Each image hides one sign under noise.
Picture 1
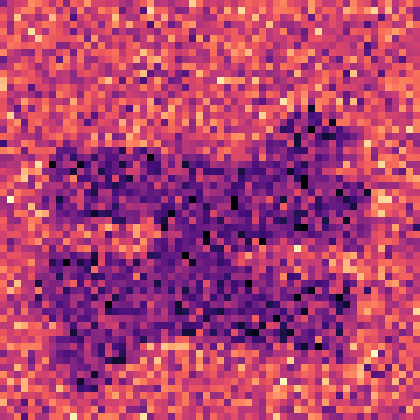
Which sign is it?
not-equal sign
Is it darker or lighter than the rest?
darker
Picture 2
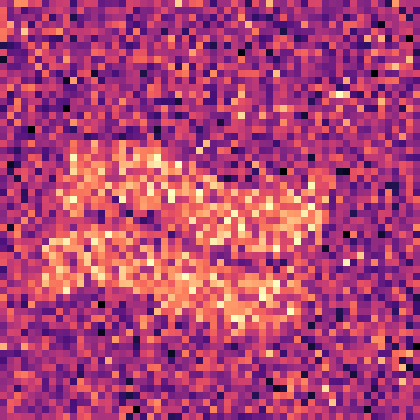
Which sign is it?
approximately sign
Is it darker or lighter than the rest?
lighter
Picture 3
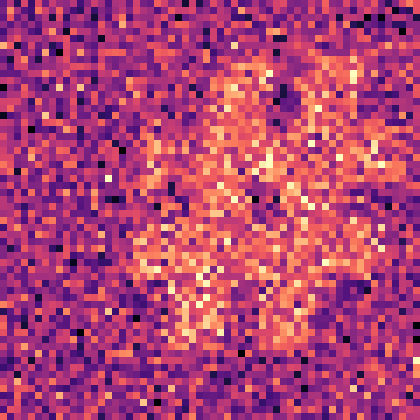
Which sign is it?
hash sign
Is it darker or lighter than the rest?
lighter
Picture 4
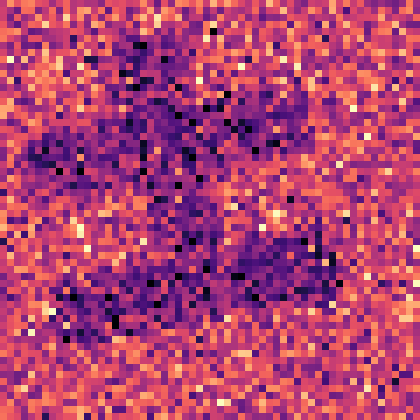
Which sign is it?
plus-minus sign
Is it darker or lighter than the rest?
darker
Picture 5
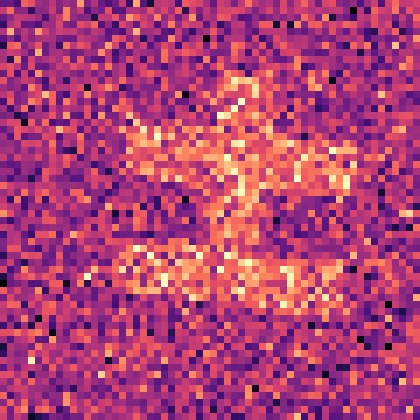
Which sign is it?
plus-minus sign
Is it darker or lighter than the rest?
lighter
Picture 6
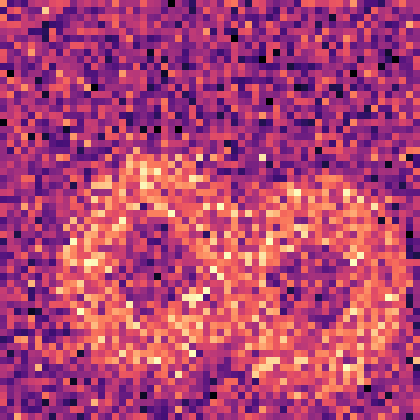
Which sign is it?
infinity sign
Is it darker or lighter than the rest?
lighter
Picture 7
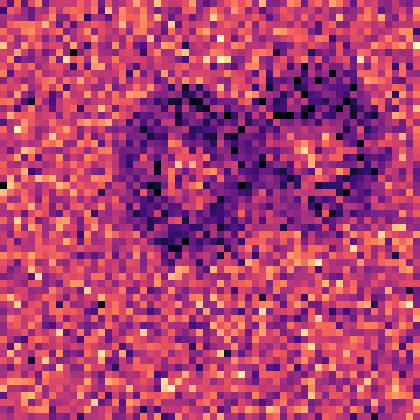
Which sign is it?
infinity sign
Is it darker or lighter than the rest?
darker
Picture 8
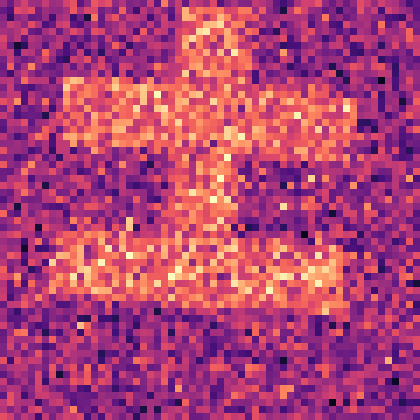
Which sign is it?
plus-minus sign
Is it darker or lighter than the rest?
lighter
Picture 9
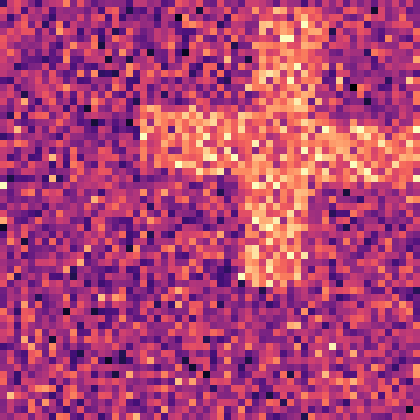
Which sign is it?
plus sign
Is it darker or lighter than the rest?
lighter
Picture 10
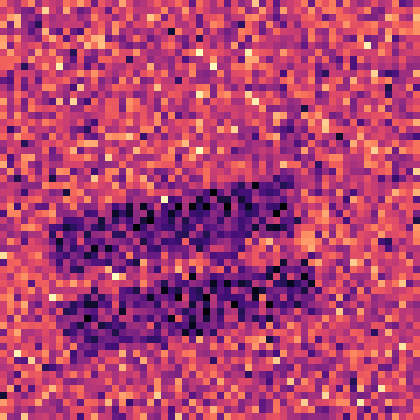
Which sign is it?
equals sign
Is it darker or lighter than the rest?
darker
